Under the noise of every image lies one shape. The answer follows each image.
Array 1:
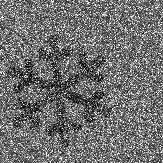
dark snowflake
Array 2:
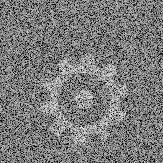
light gear
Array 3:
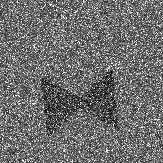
dark bow tie
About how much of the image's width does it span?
half
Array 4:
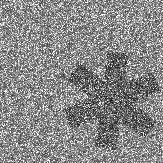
dark asterisk
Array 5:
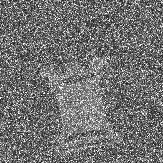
light chess rook
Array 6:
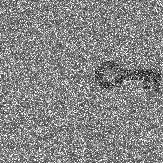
dark key, middle right
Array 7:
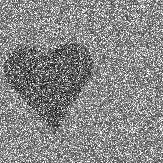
dark heart
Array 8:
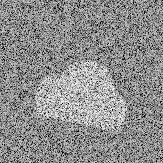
light cloud
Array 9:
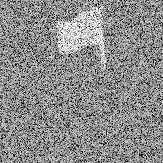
light flag, top middle
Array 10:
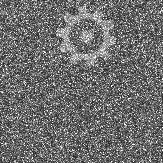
light gear, top middle
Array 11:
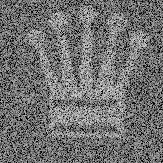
light chess queen
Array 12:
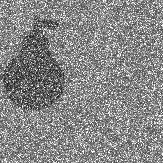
dark pear
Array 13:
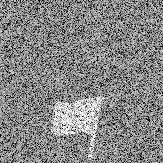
light flag, bottom middle
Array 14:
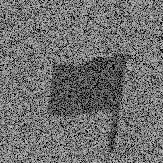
dark flag
